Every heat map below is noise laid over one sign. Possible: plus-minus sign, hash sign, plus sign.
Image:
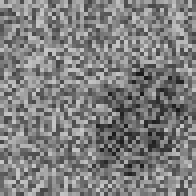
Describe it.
dark hash sign
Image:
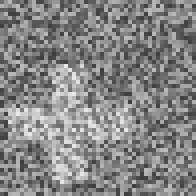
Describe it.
light plus sign
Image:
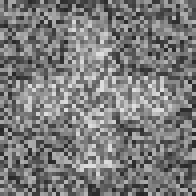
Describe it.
light plus sign
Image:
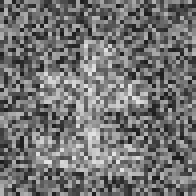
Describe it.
light plus-minus sign
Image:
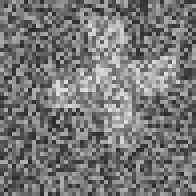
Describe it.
light plus sign
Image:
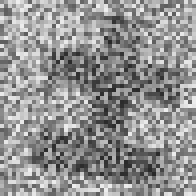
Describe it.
dark plus-minus sign
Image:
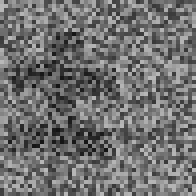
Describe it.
dark plus-minus sign
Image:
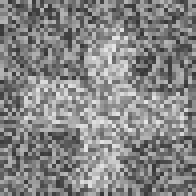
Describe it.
light plus sign
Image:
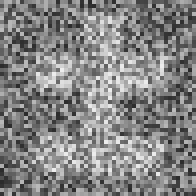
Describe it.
light plus-minus sign
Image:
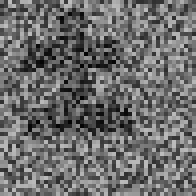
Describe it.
dark plus-minus sign
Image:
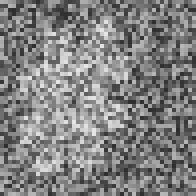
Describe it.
light hash sign
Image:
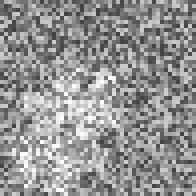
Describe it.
light hash sign
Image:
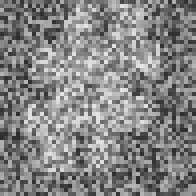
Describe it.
light hash sign
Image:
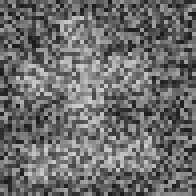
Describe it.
light plus-minus sign
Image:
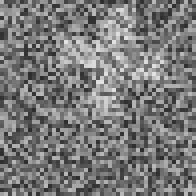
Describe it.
light plus sign
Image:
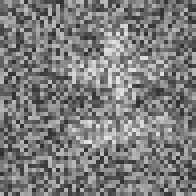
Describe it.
light plus-minus sign
